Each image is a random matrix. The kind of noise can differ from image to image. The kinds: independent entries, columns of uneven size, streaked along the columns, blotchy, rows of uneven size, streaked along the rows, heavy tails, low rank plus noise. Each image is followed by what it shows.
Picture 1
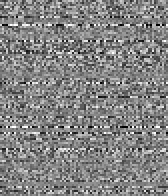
rows of uneven size
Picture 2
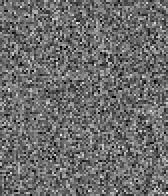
independent entries
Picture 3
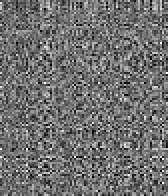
low rank plus noise
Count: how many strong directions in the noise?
three or four
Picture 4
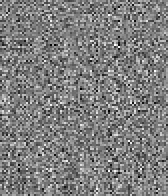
low rank plus noise
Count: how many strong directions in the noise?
five to eight
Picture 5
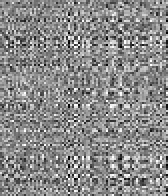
low rank plus noise
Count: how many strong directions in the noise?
two
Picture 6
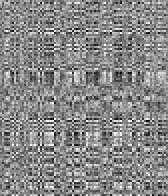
low rank plus noise
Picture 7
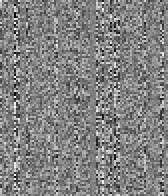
columns of uneven size
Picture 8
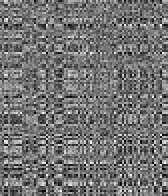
low rank plus noise
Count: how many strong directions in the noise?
one
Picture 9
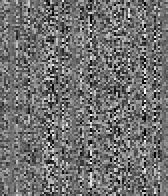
columns of uneven size
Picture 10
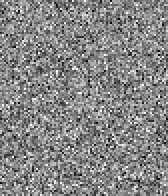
independent entries
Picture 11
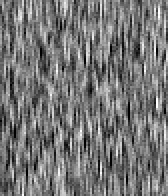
streaked along the columns
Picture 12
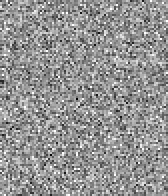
independent entries
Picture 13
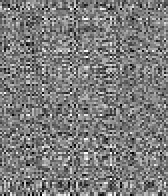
low rank plus noise
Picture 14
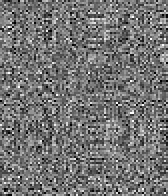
low rank plus noise
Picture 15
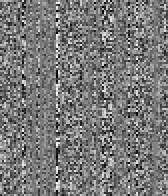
columns of uneven size
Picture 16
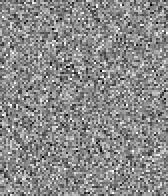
independent entries
